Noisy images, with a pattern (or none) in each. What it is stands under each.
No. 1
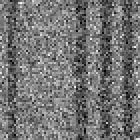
bands of columns
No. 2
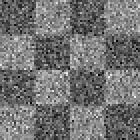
a checkerboard
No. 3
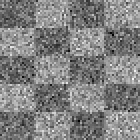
a checkerboard
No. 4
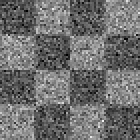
a checkerboard
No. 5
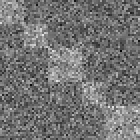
blocks along the diagonal
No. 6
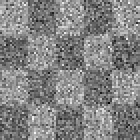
a checkerboard
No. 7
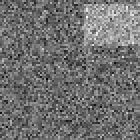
one block
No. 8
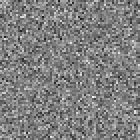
only noise
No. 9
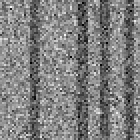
bands of columns
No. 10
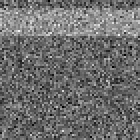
one band of rows
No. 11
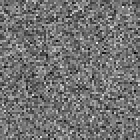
only noise
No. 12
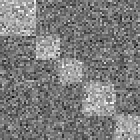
blocks along the diagonal
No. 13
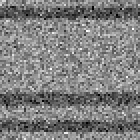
bands of rows
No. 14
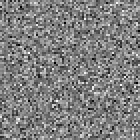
only noise
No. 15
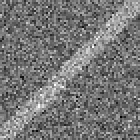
a diagonal band
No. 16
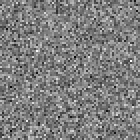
only noise
